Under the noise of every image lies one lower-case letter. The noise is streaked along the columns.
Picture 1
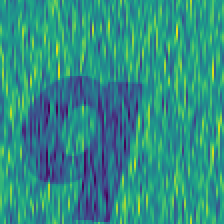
dark q
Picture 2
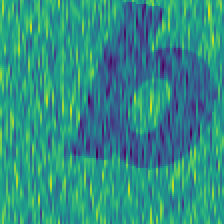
dark b
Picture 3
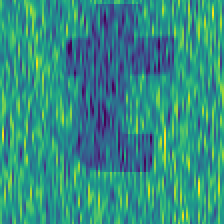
dark t
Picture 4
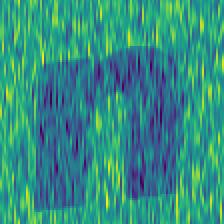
dark n
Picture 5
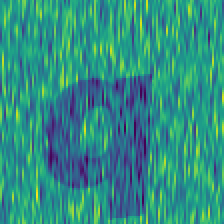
dark q
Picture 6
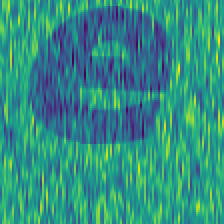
dark e
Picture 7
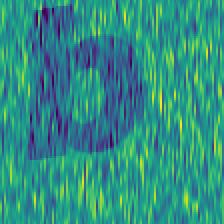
dark b
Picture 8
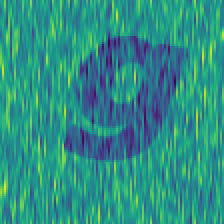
dark g
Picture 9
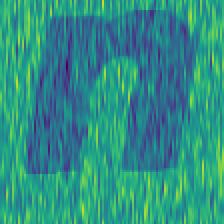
dark n
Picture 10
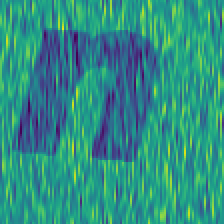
dark n
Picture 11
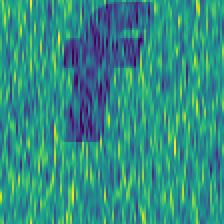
dark f
